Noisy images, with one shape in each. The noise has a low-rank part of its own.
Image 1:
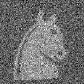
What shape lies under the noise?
chess knight
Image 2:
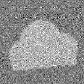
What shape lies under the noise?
cloud
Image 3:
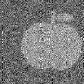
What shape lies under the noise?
apple
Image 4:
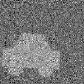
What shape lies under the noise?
car
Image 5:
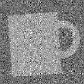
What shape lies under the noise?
cup
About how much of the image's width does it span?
nearly all
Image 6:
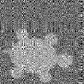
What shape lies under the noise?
turtle
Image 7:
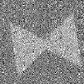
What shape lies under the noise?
bow tie
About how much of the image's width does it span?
nearly all
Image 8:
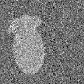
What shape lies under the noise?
footprint
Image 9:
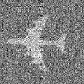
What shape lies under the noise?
airplane
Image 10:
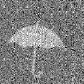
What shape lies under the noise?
umbrella
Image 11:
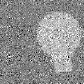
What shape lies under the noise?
light bulb
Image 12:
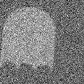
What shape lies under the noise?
ghost
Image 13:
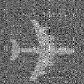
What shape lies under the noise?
airplane
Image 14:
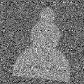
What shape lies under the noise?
chess pawn
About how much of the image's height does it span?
nearly all
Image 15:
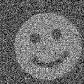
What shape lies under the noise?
smiling face
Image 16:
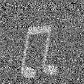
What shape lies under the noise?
pair of musical notes
